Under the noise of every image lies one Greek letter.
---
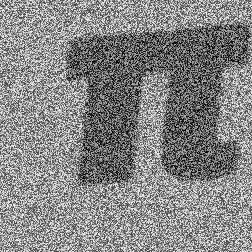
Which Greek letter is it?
pi
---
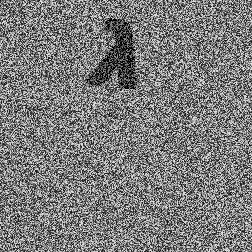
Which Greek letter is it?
lambda
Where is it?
top middle
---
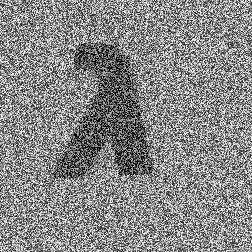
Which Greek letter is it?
lambda
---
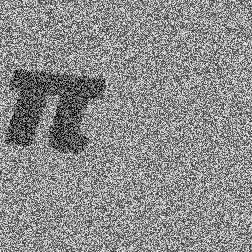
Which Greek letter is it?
pi
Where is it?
middle left
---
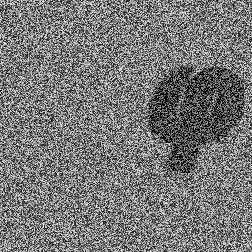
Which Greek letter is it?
phi
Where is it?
middle right
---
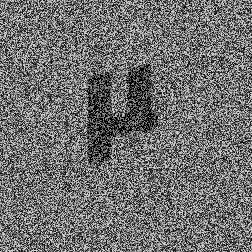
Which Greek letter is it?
mu
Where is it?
centre
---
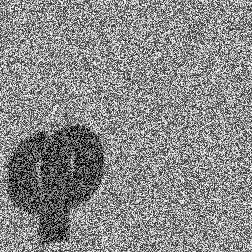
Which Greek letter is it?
phi
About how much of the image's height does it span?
half
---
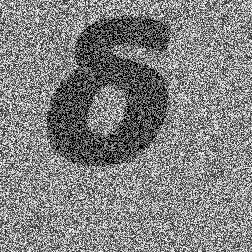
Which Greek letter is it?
delta
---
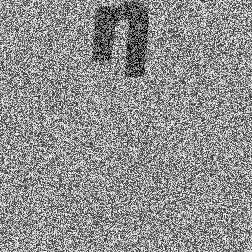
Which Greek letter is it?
eta
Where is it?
top middle
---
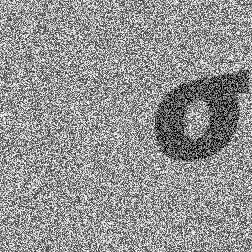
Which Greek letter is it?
sigma
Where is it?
middle right
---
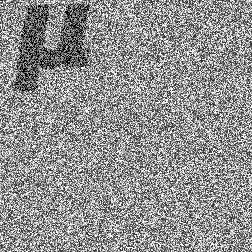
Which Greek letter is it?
mu
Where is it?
top left
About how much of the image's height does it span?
a third
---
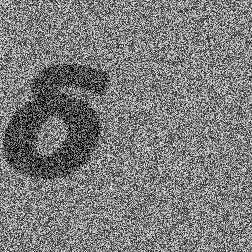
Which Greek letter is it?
delta
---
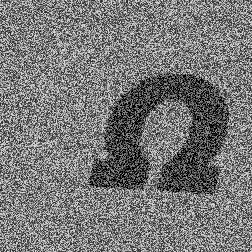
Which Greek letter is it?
omega
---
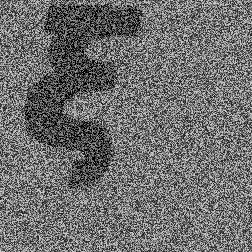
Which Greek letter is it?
xi
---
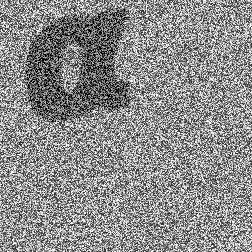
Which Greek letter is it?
alpha
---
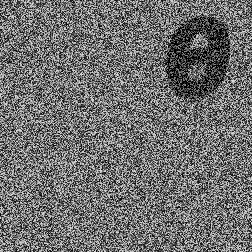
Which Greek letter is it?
theta
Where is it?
top right
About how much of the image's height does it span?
a third
